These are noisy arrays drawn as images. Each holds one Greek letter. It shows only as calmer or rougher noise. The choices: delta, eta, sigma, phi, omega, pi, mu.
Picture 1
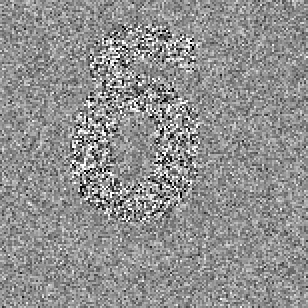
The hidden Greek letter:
delta
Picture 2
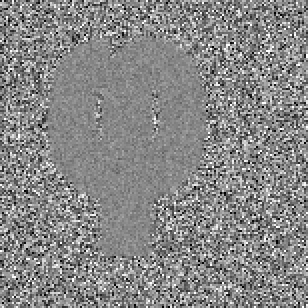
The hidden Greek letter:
phi
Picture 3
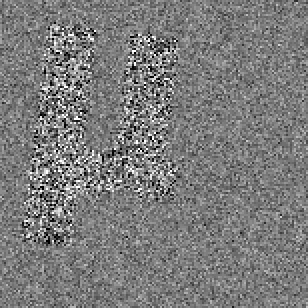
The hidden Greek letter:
mu
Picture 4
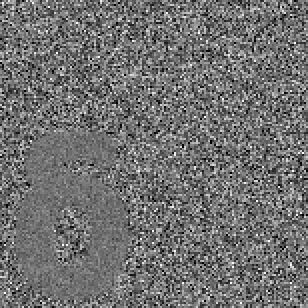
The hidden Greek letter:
delta
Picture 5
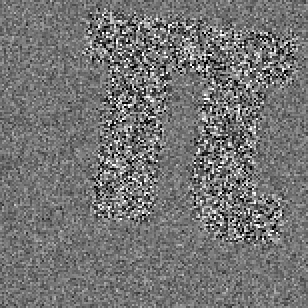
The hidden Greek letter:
pi
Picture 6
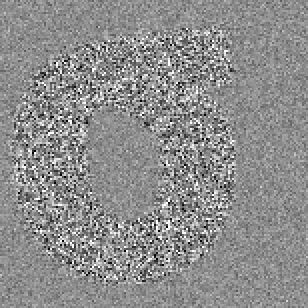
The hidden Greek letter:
sigma
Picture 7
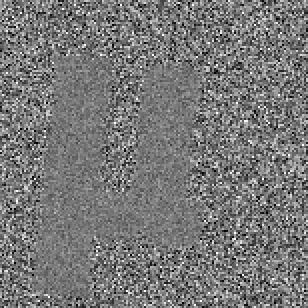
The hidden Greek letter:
mu
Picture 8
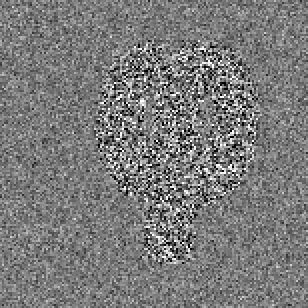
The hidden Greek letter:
phi
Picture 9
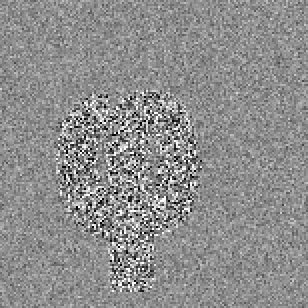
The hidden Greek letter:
phi
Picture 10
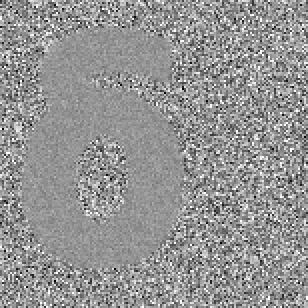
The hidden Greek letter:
delta
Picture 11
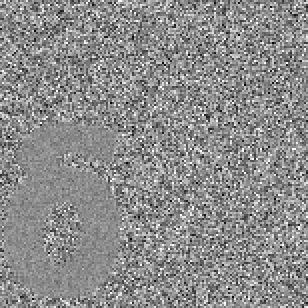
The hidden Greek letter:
delta
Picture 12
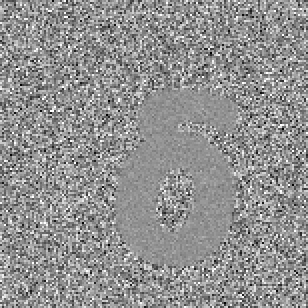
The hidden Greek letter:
delta
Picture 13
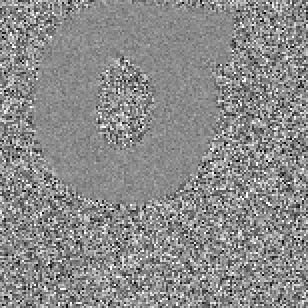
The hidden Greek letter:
sigma
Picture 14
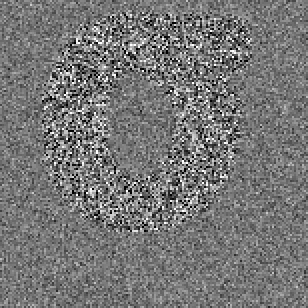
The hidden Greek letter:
sigma
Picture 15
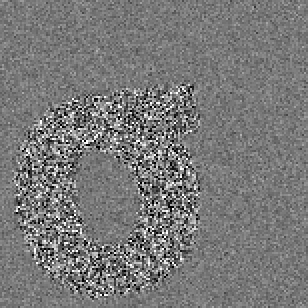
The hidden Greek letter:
sigma
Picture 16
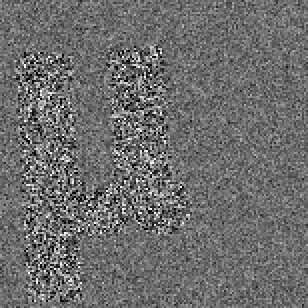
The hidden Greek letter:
mu
